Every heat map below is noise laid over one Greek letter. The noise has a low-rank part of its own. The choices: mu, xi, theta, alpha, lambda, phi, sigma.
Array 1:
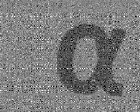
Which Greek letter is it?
alpha
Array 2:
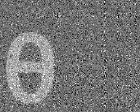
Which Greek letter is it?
theta
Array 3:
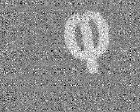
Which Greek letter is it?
phi
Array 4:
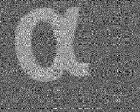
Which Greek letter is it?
alpha
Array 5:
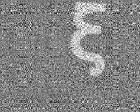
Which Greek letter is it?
xi
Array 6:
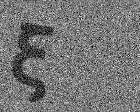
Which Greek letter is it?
xi
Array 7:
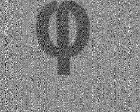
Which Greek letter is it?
phi
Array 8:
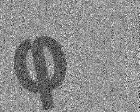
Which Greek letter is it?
phi
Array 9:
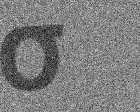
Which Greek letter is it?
sigma
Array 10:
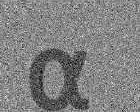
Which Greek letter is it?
alpha
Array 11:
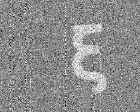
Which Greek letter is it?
xi
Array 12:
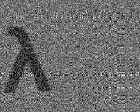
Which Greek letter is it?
lambda
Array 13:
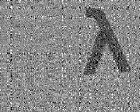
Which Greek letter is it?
lambda
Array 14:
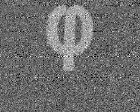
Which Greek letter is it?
phi
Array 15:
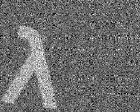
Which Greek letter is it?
lambda
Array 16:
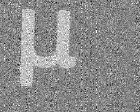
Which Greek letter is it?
mu
